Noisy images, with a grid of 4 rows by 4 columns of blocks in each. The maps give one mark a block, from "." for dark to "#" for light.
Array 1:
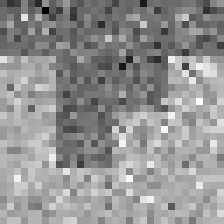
. . . .
# . . #
# . # #
# # # #
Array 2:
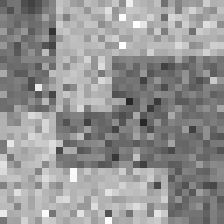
. # # #
. # . .
# . . .
# # # .
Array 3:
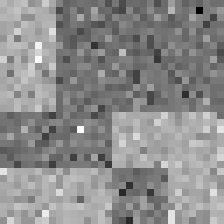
# . . .
# . . .
. . # #
# # . #
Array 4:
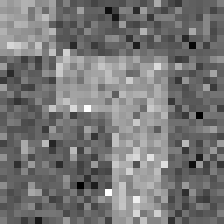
# . . .
. # # .
. . # .
. . # .
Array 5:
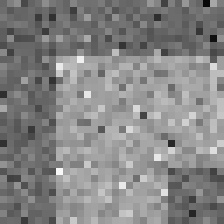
. . . .
. # # #
. # # #
. # # .
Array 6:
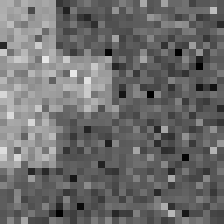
# . . .
# # . .
# . . .
. . . .
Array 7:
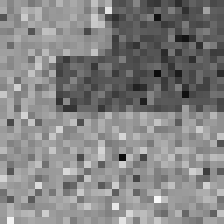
# # . .
# . . .
# # # #
# # # #
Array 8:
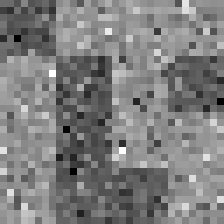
. # # #
# . # .
# . # #
# . . #
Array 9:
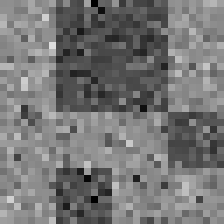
# . . #
# . . #
# # # .
# . # #
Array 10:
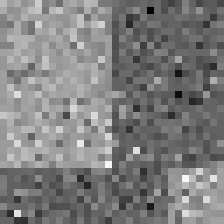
# # . .
# # . .
# # . .
. . . #
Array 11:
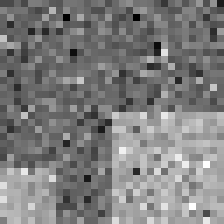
. . . .
. . . .
. . # #
# . # #
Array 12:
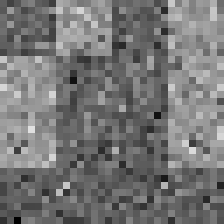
. # . #
# . . #
# . . #
. . . .
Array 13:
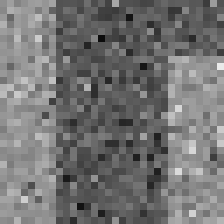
# . . .
# . . #
# . . #
# . . #
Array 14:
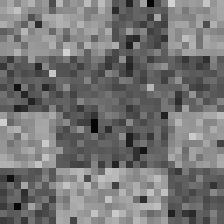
# # . #
. . . .
# . . #
. # # .
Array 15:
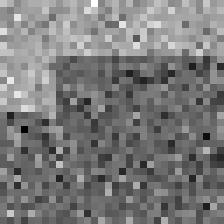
# # # #
# . . .
. . . .
. . . .
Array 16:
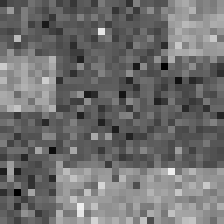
. . . #
# . . .
. . . .
. # # #
